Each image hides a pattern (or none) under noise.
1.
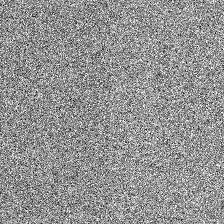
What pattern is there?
a sharp edge
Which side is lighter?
right
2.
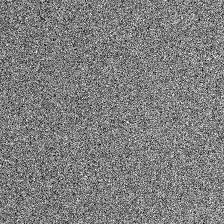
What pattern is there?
a smooth slope
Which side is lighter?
right
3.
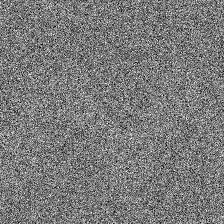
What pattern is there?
a wavy band
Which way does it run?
left to right
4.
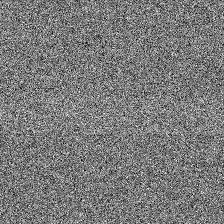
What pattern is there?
one horizontal stripe
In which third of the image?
middle
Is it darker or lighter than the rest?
lighter
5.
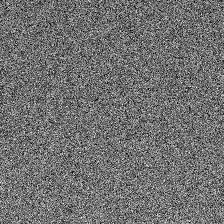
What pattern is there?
a smooth slope
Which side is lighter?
bottom
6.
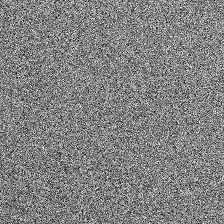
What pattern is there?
a smooth slope
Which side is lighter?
top right
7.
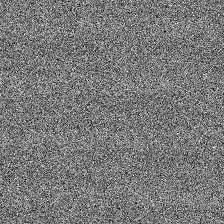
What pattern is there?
horizontal stripes
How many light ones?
4
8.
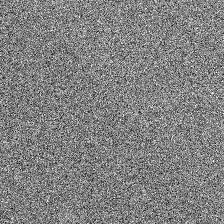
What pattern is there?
a sharp edge
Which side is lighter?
top right
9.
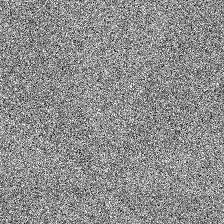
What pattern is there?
spokes from one point
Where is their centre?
bottom middle
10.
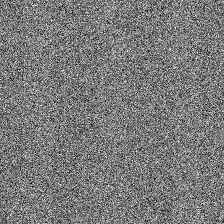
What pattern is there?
vertical stripes
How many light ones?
3
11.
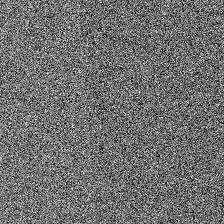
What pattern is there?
a sharp edge
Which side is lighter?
left
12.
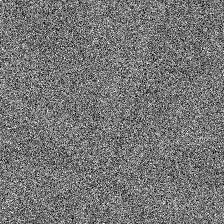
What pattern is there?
spokes from one point
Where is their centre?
bottom middle
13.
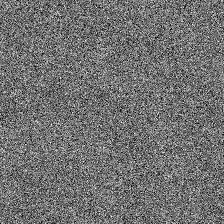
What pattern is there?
rings round one point
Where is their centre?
bottom left
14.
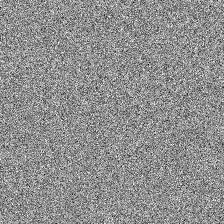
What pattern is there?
only noise
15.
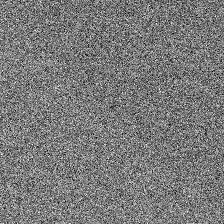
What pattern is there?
a sharp edge
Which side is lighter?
bottom left
